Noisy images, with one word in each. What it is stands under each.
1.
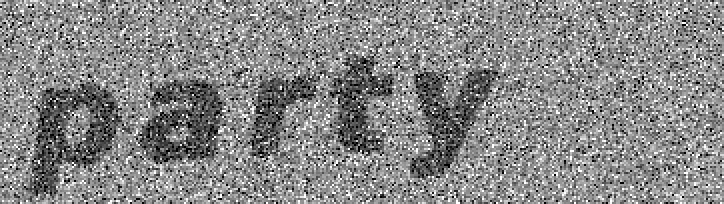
party
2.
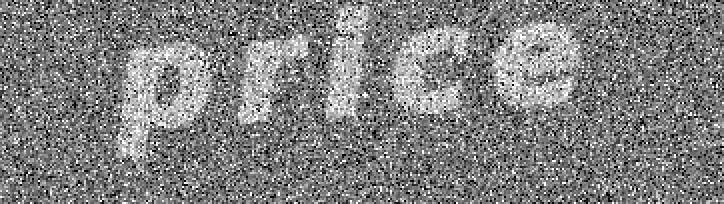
price
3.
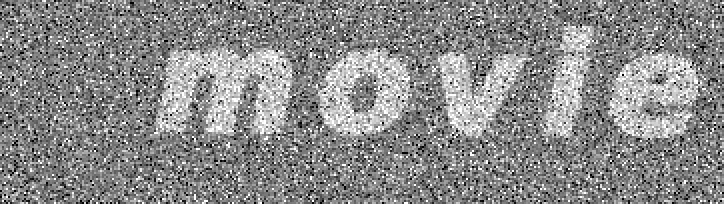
movie
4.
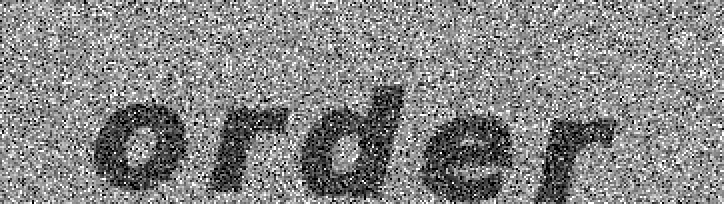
order
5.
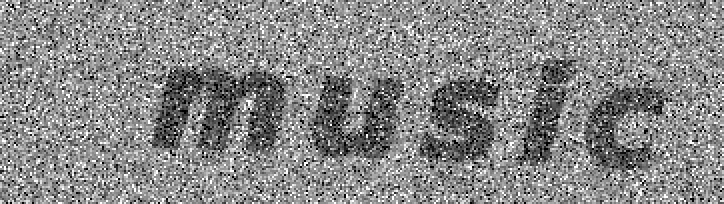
music
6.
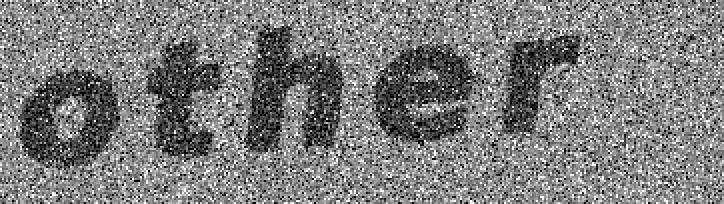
other
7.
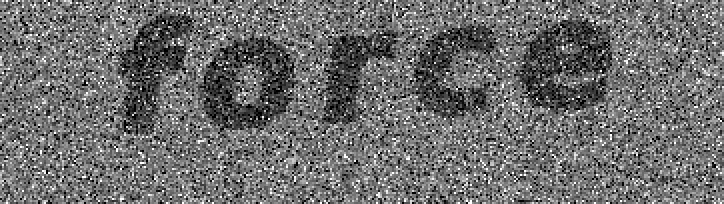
force
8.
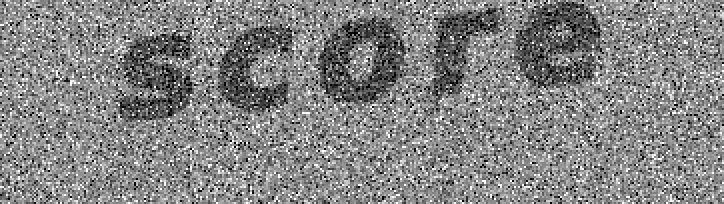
score
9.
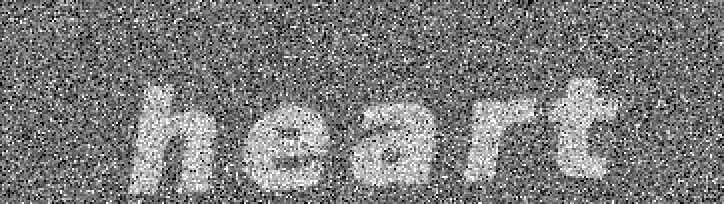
heart
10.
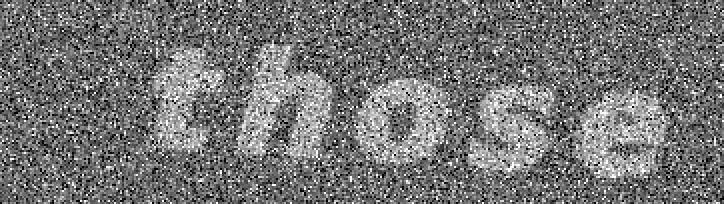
those
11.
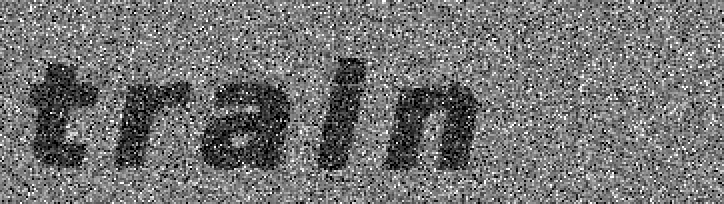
train
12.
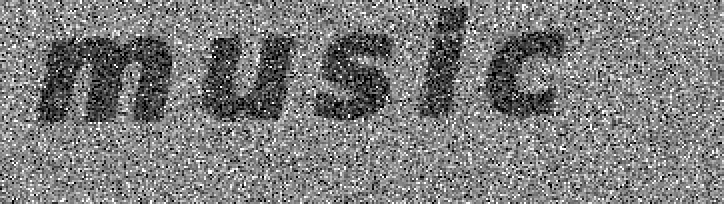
music
